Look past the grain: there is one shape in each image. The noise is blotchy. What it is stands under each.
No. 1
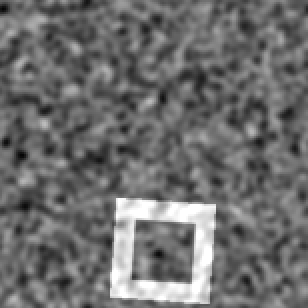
square frame
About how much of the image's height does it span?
a third
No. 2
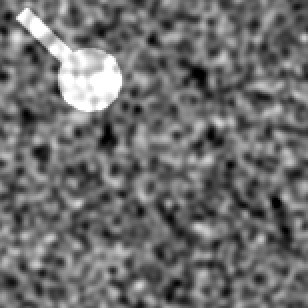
lollipop
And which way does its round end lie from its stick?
down and right
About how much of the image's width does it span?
a third
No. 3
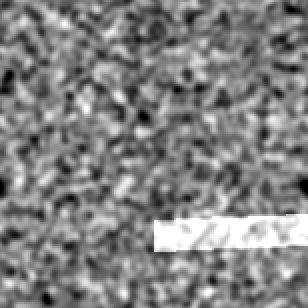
bar
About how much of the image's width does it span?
half
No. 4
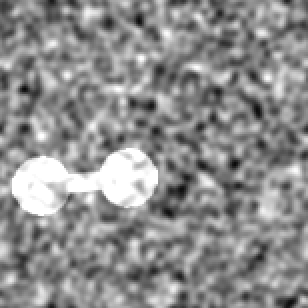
dumbbell
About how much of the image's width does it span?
half
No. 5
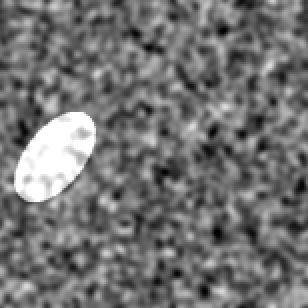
ellipse
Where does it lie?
middle left
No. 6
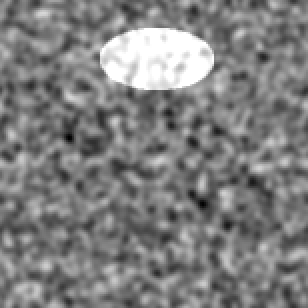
ellipse
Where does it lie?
top middle
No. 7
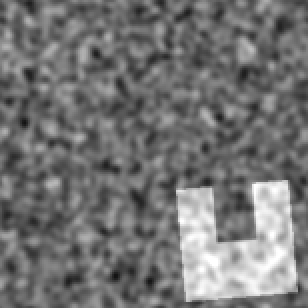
square with a notch
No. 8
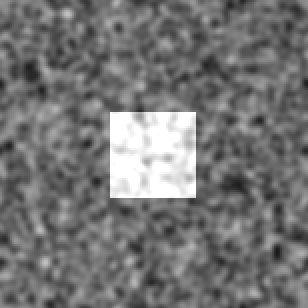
square
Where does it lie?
centre
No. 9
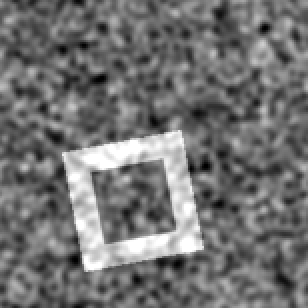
square frame
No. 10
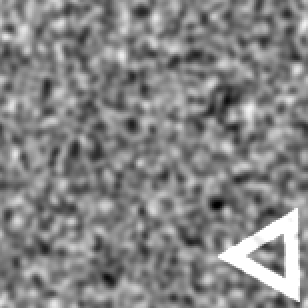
triangle frame
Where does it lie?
bottom right
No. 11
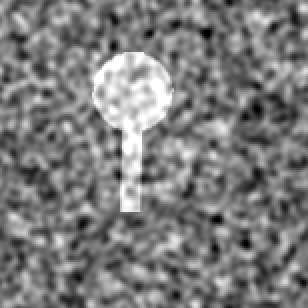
lollipop
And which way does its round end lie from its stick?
up
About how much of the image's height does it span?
half
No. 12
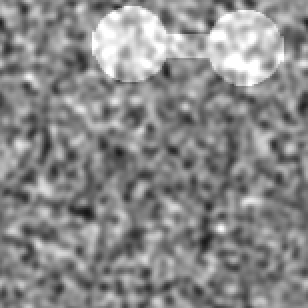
dumbbell
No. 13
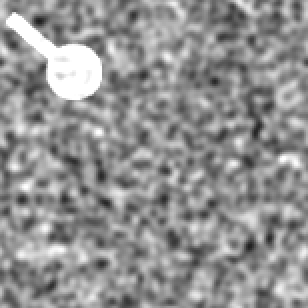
lollipop
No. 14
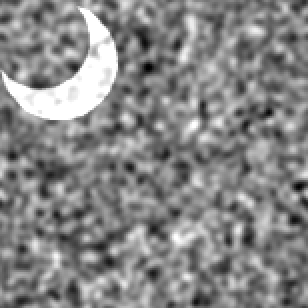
crescent
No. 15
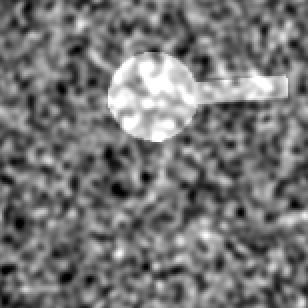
lollipop
